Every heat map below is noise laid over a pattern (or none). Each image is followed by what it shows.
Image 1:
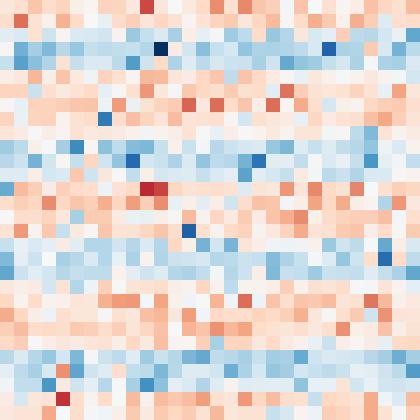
horizontal stripes
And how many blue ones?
4
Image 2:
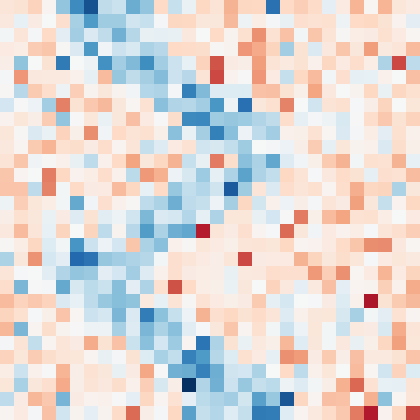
a wavy band
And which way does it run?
top to bottom
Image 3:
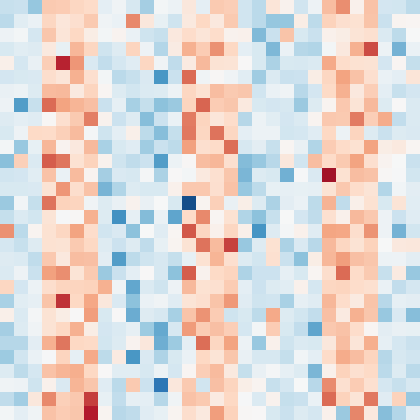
vertical stripes
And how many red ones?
3
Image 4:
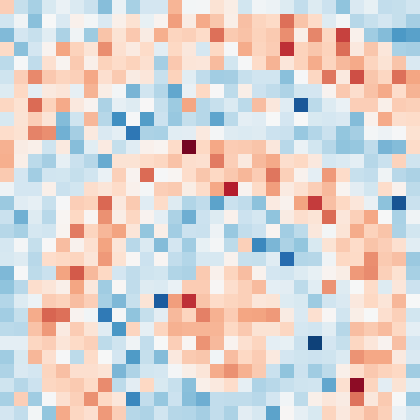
rings round one point
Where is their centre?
bottom middle
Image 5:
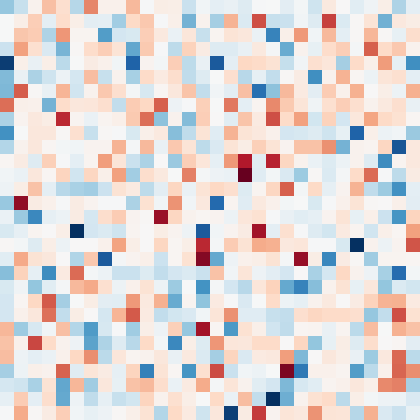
only noise
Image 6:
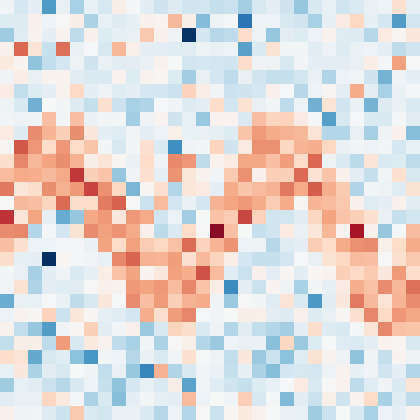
a wavy band
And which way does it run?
left to right
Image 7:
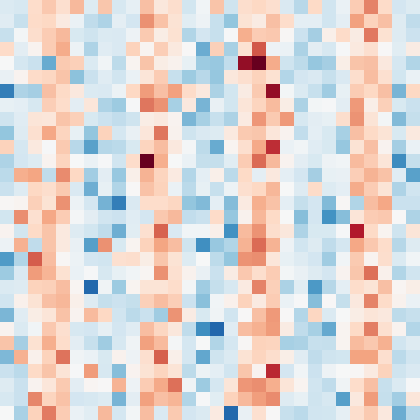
vertical stripes
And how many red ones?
4
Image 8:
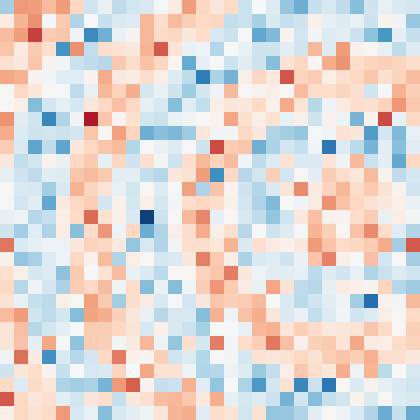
rings round one point
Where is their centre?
middle right
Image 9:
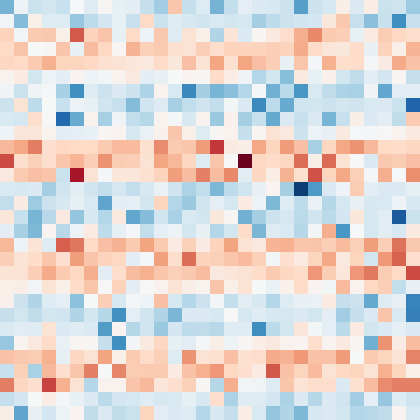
horizontal stripes
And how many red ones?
4
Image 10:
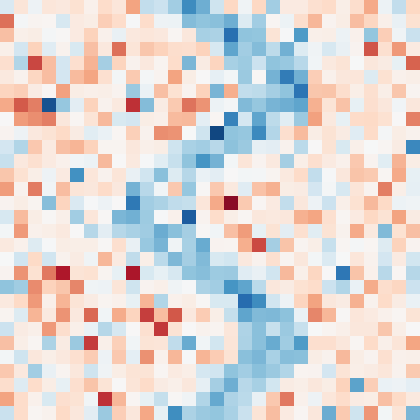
a wavy band
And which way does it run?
top to bottom
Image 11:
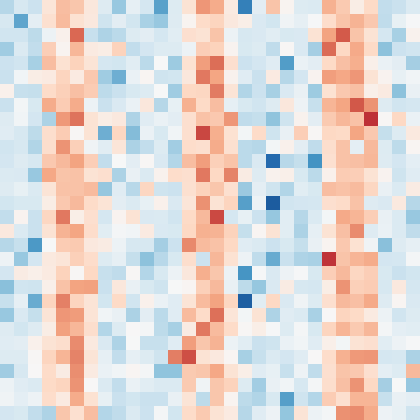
vertical stripes
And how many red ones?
3
